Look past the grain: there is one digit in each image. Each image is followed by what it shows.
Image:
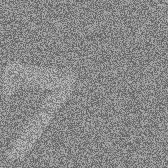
7
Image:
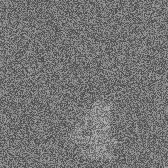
4
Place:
bottom middle
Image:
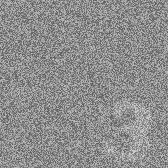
3
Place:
bottom right
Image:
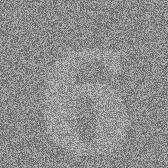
6
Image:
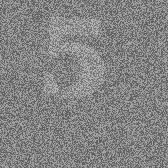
5
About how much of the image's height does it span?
half
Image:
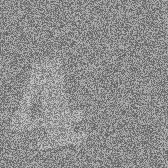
4
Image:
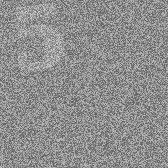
5
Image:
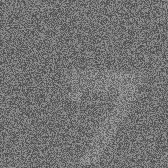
7
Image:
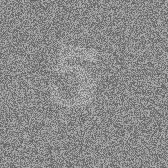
5
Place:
centre
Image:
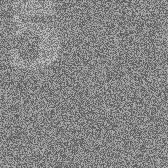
5
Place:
top left
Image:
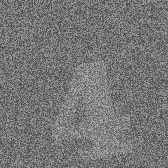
4
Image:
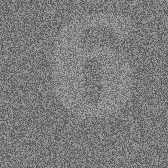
6
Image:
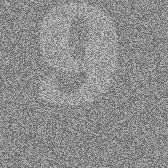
9
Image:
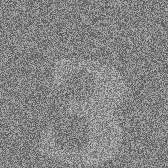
3
